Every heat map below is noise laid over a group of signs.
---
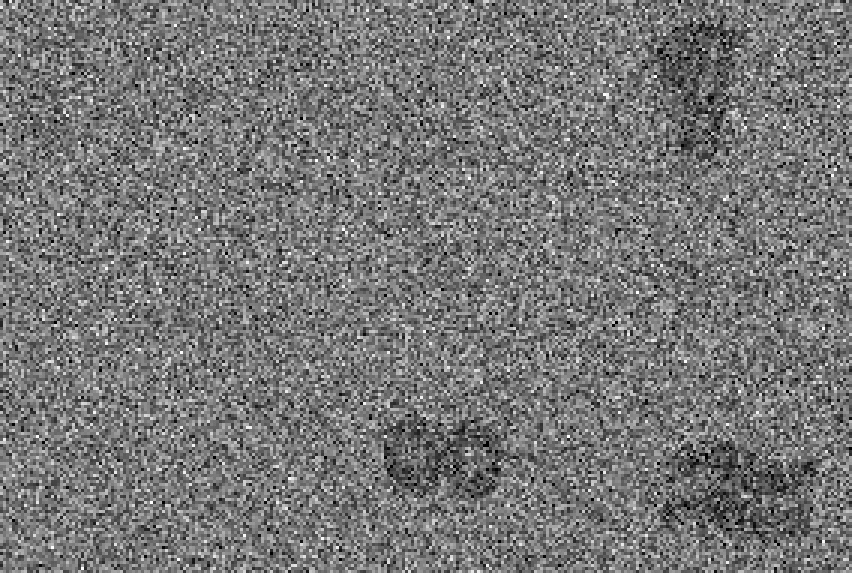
top right: pilcrow; bottom middle: infinity sign; bottom right: approximately sign
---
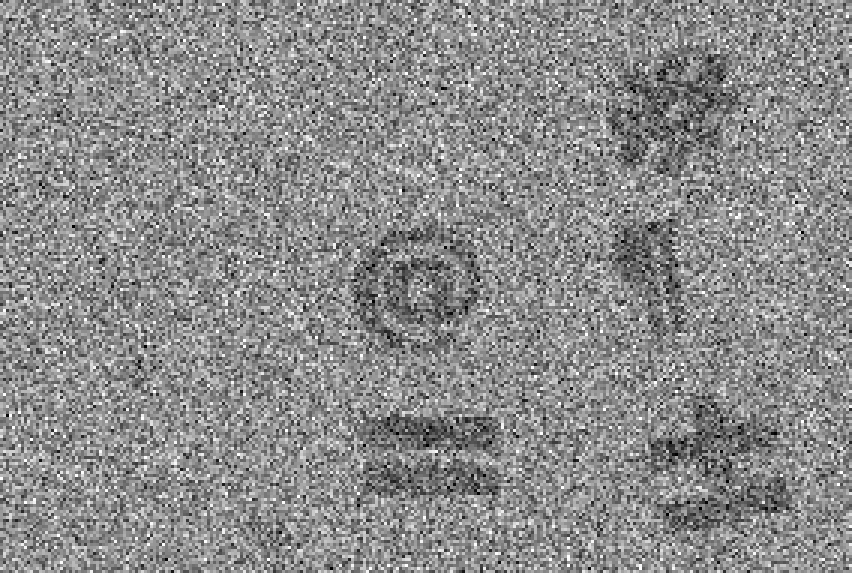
top right: hash sign; centre: at sign; middle right: pilcrow; bottom middle: equals sign; bottom right: plus-minus sign
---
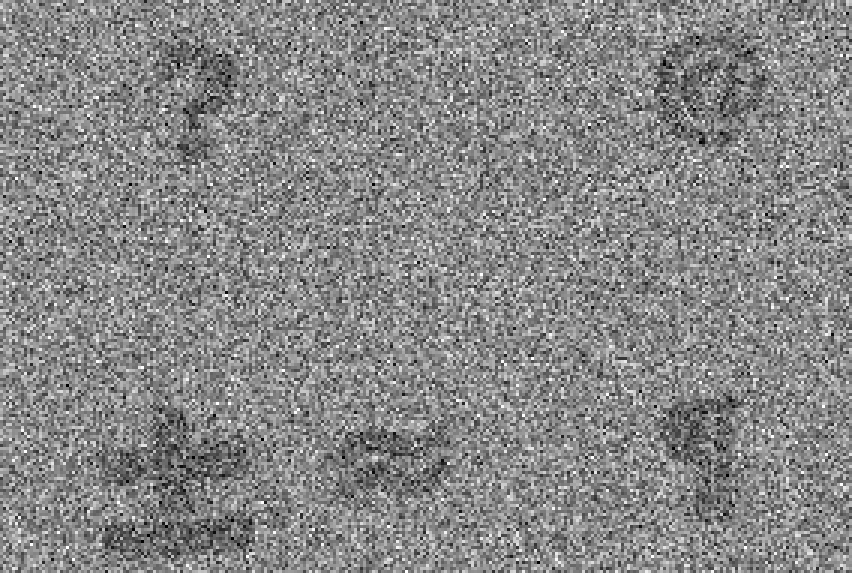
top left: question mark; top right: at sign; bottom left: plus-minus sign; bottom middle: approximately sign; bottom right: pilcrow
